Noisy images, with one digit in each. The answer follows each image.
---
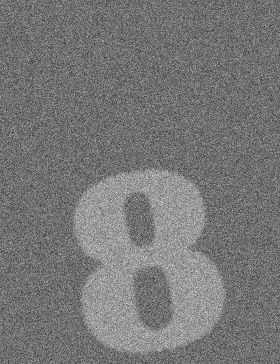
8
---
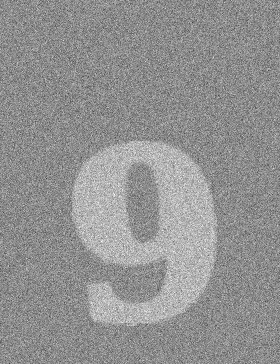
9
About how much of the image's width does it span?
half
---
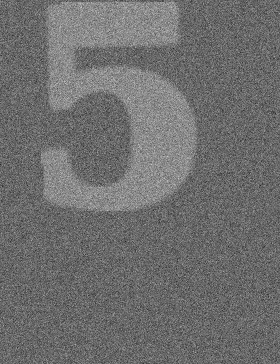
5
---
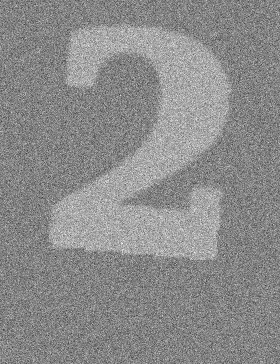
2
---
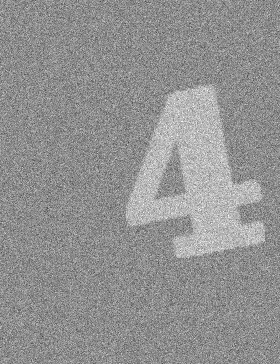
4
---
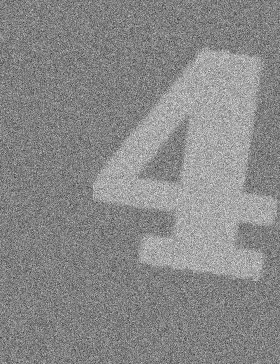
4
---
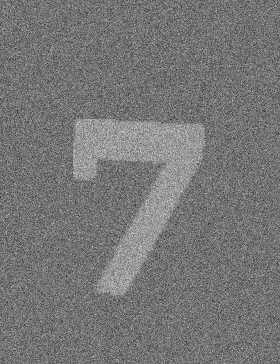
7
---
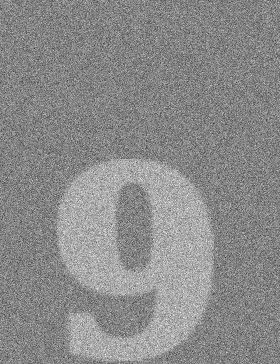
9
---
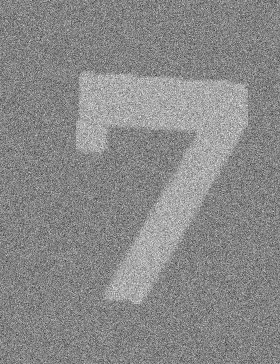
7
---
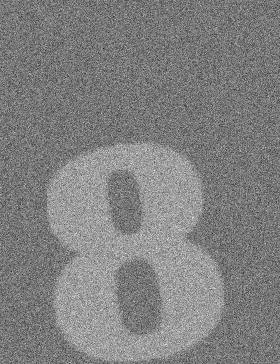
8
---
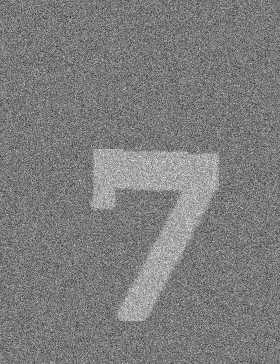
7
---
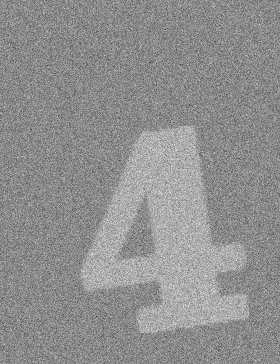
4
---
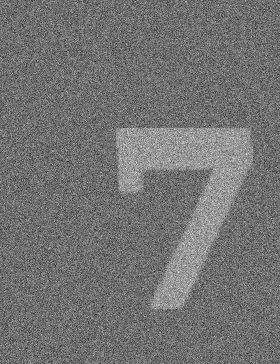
7
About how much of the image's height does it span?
half
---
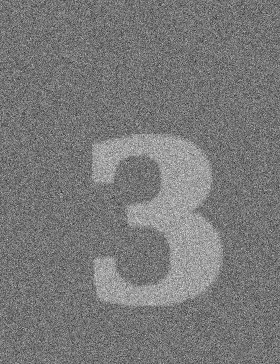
3
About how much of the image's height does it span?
half
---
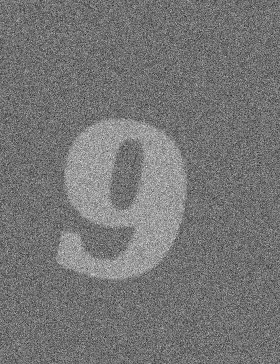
9
